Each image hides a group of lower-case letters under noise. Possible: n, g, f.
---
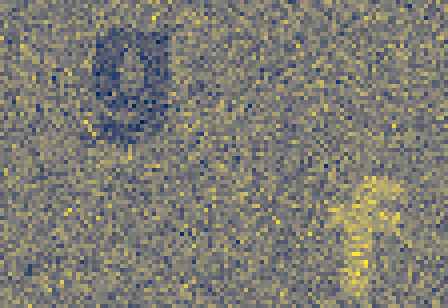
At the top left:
g
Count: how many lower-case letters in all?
2
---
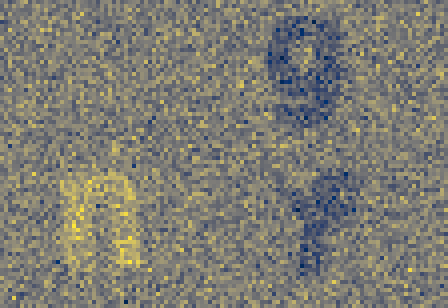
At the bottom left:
n
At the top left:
nothing
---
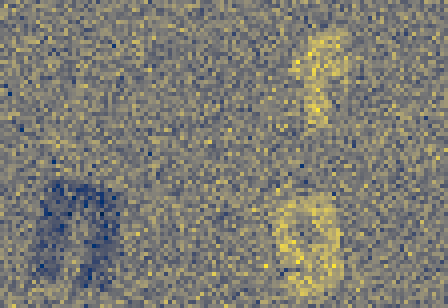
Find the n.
bottom left
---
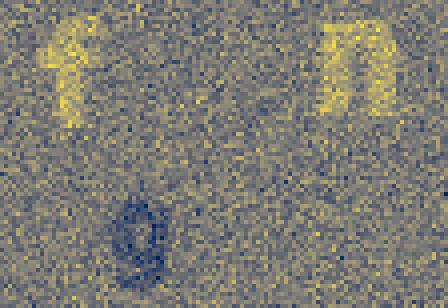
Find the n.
top right
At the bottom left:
g
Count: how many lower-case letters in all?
3
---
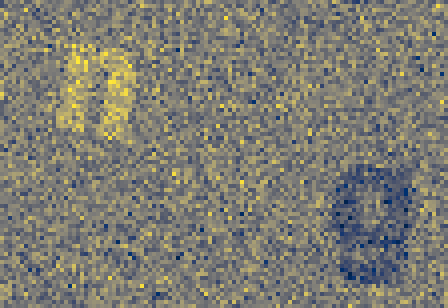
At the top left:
n
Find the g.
bottom right
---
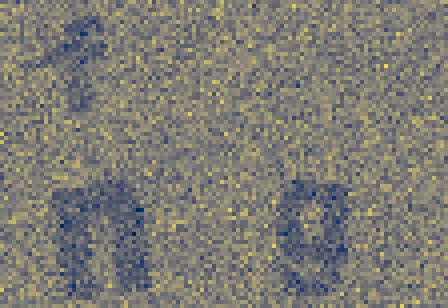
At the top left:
f
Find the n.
bottom left
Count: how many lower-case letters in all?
3
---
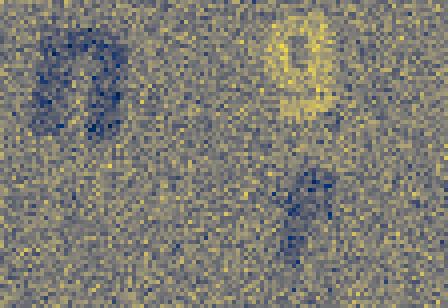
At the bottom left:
nothing
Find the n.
top left
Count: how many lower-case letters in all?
3
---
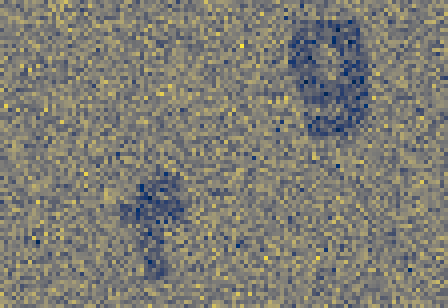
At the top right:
g
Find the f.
bottom left
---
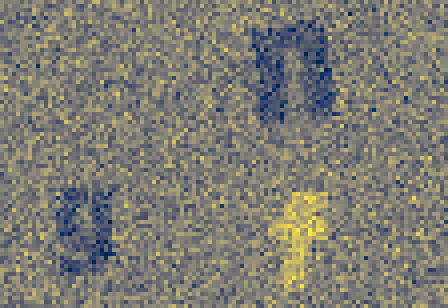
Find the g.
bottom left
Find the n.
top right
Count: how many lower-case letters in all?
3
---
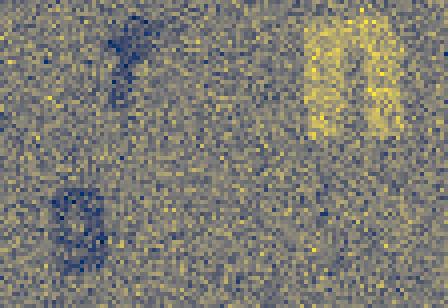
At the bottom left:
g
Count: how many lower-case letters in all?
3
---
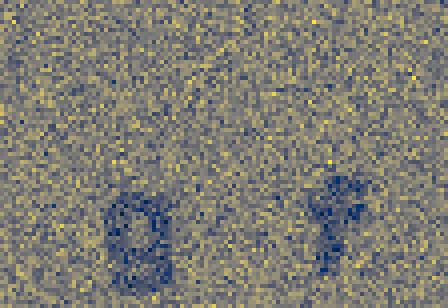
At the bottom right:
f
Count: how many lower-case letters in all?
2
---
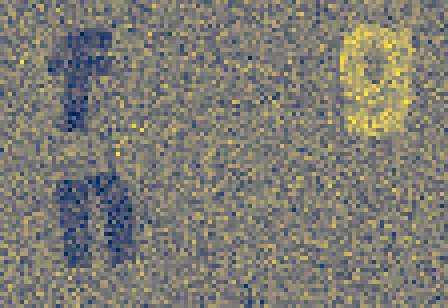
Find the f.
top left
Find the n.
bottom left
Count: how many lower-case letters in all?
3
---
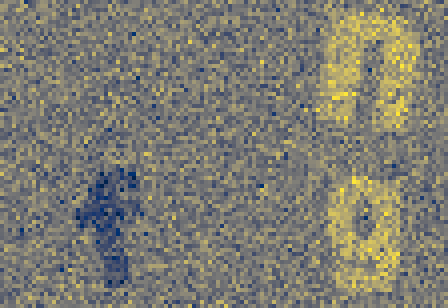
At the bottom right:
g
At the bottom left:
f
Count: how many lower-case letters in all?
3
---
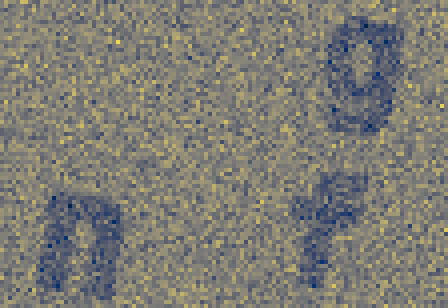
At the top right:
g
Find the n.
bottom left
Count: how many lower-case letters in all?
3
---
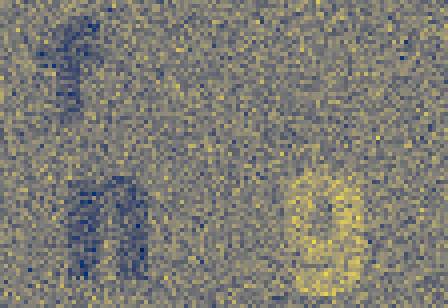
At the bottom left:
n
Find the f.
top left
